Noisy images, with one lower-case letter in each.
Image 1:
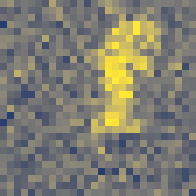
f
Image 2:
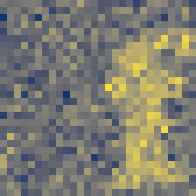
f
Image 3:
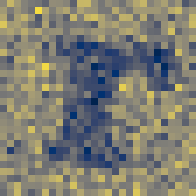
r
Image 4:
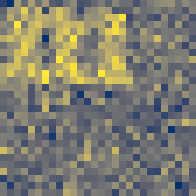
m
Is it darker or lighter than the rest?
lighter
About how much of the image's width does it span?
two thirds
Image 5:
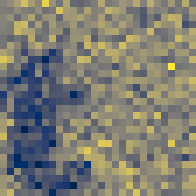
t
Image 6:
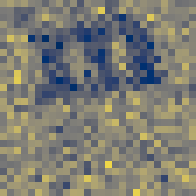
m
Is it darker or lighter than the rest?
darker
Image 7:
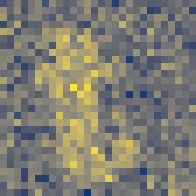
t
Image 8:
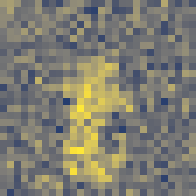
t
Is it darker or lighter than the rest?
lighter
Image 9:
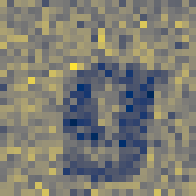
g
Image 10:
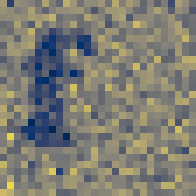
f
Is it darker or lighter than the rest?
darker
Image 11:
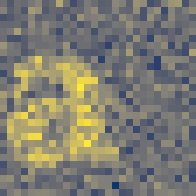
a
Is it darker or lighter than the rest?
lighter
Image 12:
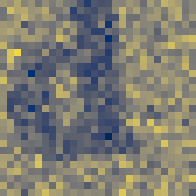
d
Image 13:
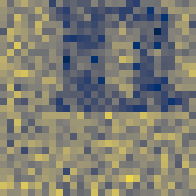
n
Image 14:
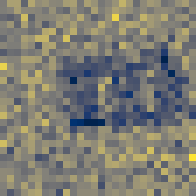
m
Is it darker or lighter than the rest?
darker
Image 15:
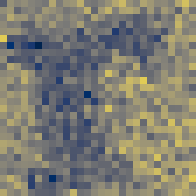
r
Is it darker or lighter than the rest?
darker
